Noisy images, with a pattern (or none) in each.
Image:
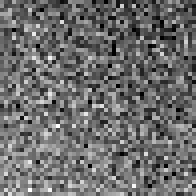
a smooth slope
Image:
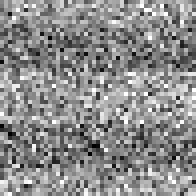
horizontal stripes
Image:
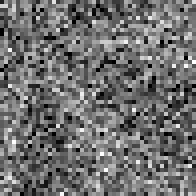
spokes from one point
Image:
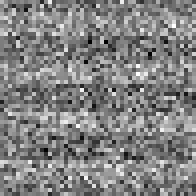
horizontal stripes
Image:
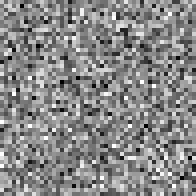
only noise
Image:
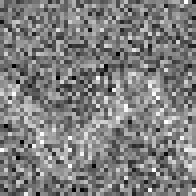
a wavy band
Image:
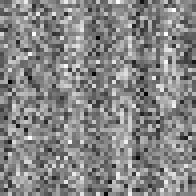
vertical stripes
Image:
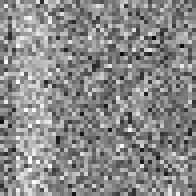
one vertical stripe
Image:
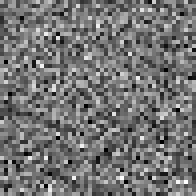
only noise
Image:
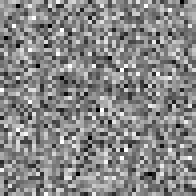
only noise
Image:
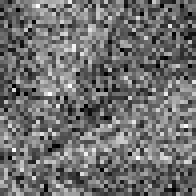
spokes from one point
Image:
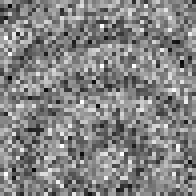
rings round one point
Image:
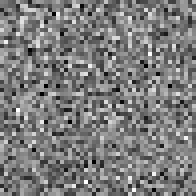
only noise
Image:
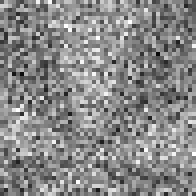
spokes from one point
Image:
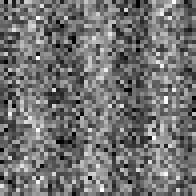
vertical stripes
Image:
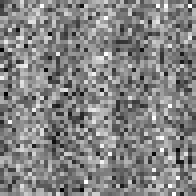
vertical stripes
